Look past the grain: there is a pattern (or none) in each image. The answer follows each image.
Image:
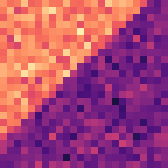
a sharp edge
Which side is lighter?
top left
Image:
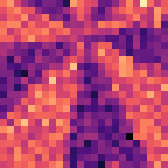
spokes from one point
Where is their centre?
top middle
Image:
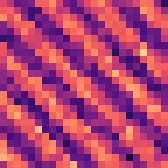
diagonal stripes
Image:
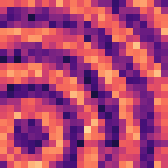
rings round one point
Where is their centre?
bottom left
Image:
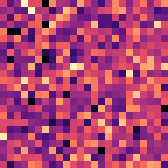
only noise
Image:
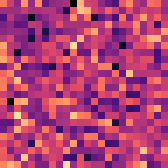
only noise
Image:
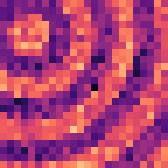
rings round one point
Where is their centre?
top left
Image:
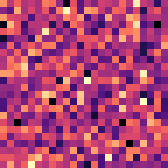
only noise
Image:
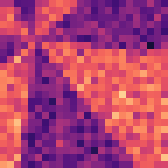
spokes from one point
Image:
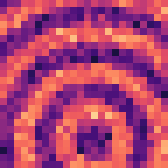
rings round one point
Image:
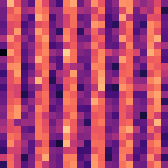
vertical stripes
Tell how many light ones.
6
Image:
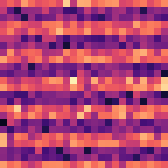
horizontal stripes
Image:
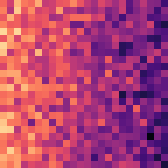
a smooth slope
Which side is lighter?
left
